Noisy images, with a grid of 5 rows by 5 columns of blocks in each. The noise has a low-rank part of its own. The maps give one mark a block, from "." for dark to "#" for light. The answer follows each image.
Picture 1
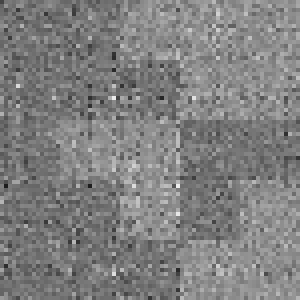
. . # # #
. . . # #
. # # . .
. . # . #
. . . # #
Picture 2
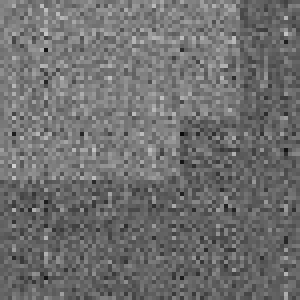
# # # # .
# # # # .
# # # . .
. . . . .
. . . . .
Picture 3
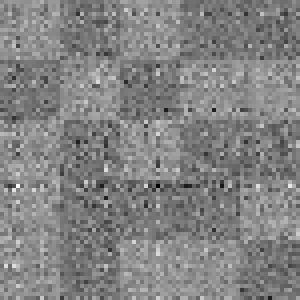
# . # . .
. # . # #
# . # . .
# . . . #
# . # # .
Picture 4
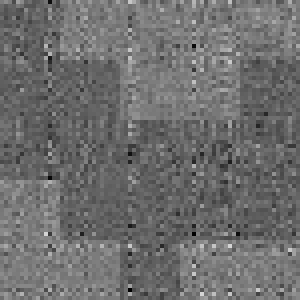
. # # # #
. . # # .
. . . . .
# . . . .
# # . # #
